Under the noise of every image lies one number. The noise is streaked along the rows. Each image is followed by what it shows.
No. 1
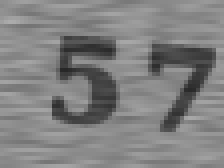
57
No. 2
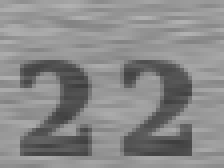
22
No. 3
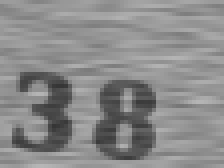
38
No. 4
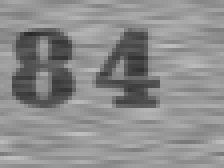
84
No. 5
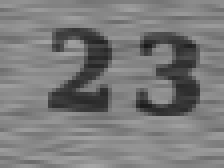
23
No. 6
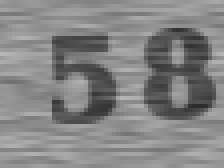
58
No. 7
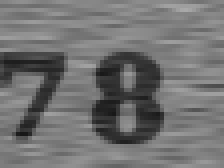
78
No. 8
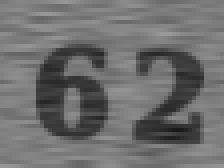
62
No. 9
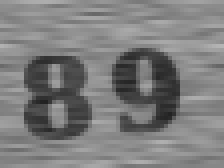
89
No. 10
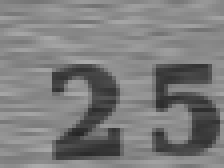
25
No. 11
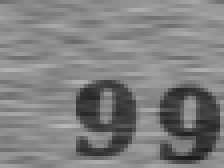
99
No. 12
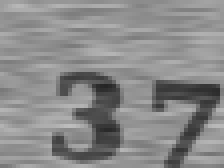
37
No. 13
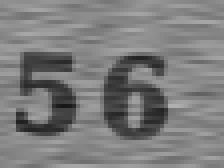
56
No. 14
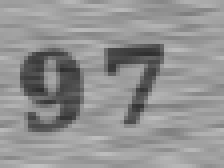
97
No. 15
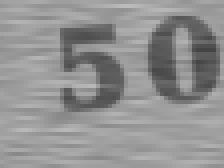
50
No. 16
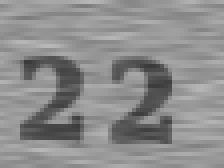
22
